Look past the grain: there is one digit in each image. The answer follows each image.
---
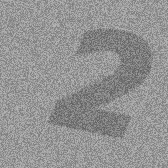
2
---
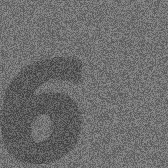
6
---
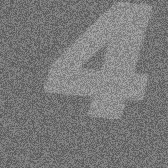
4
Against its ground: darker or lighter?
lighter
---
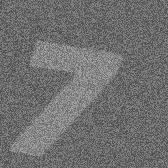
7
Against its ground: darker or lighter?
lighter
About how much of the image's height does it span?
two thirds
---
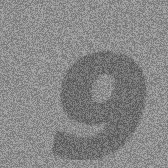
9
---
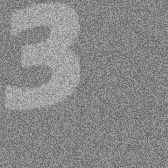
3
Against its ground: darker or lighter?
lighter
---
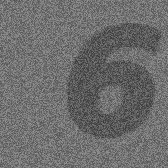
6
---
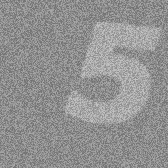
5
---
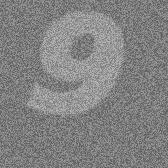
9
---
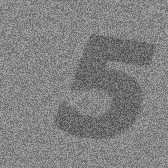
5
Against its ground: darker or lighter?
darker
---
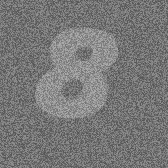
8
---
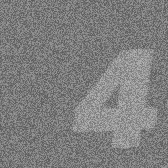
4
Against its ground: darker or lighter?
lighter
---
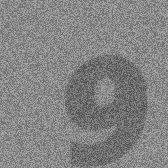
9
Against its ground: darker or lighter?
darker
